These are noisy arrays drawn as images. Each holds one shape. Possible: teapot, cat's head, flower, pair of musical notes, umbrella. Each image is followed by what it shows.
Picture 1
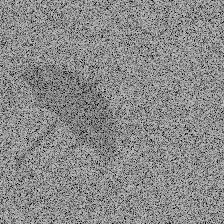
umbrella
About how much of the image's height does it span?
half
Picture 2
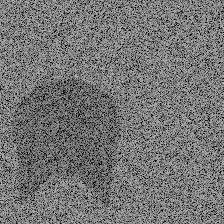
cat's head
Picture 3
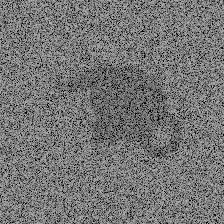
teapot
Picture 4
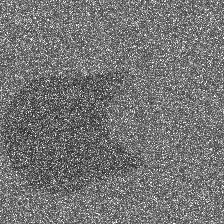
cat's head
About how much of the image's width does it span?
two thirds
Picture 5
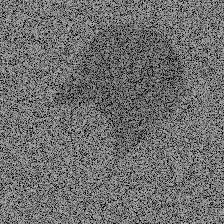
cat's head
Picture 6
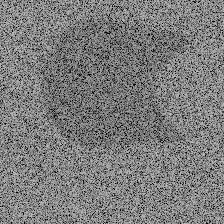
cat's head
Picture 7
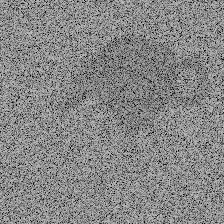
teapot
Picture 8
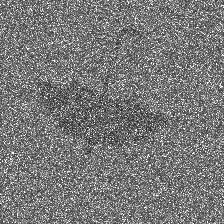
umbrella
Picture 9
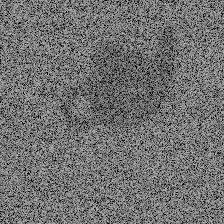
teapot
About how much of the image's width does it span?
half
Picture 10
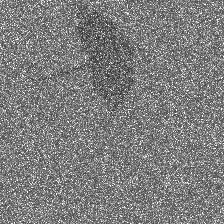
umbrella
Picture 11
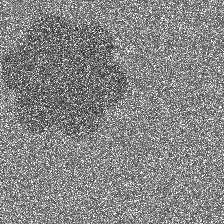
flower
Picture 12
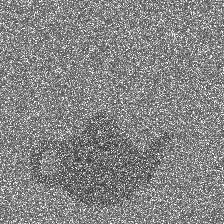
teapot
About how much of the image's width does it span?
two thirds
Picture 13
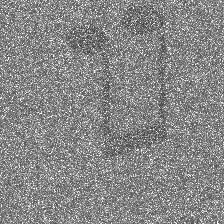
pair of musical notes
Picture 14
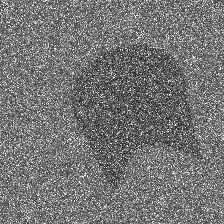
cat's head
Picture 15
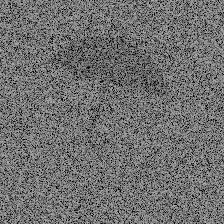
umbrella
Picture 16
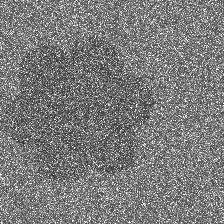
flower
